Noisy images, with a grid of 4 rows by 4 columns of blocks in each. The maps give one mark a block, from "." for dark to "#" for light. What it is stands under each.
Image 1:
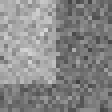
# # . .
# # . .
# # . .
. . . .
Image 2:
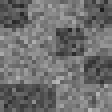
. # # .
# # . #
# # # .
. . # #
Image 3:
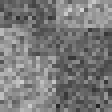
. . # #
# . . .
# # . .
# # . .
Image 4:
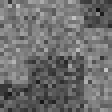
# # # .
# # # #
# . . #
. . . #
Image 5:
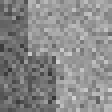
. # # #
. # # #
. . # #
. . # #
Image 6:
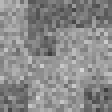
# . . .
# . # #
# # # #
. # # .
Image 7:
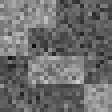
# # . .
# . . .
. # # .
. . . #
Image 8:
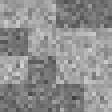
# # . .
. # # #
# . # #
. . . #
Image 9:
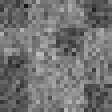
. # # .
# # . #
. # # #
. # # .
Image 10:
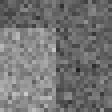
. . . .
# # . .
# # . .
# # . .
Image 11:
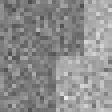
. . . #
. . . #
. . # #
. . # #
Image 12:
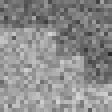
. . . .
# # . .
# # # .
# # # #
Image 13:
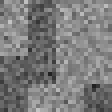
# . # #
# . # #
. . # #
. # # .
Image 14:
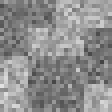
. . # #
. # # .
# . . .
# . . #
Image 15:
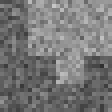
. # # #
. # # #
. . # .
. . . .
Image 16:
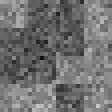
# . . #
. . . #
. . # #
# # . #
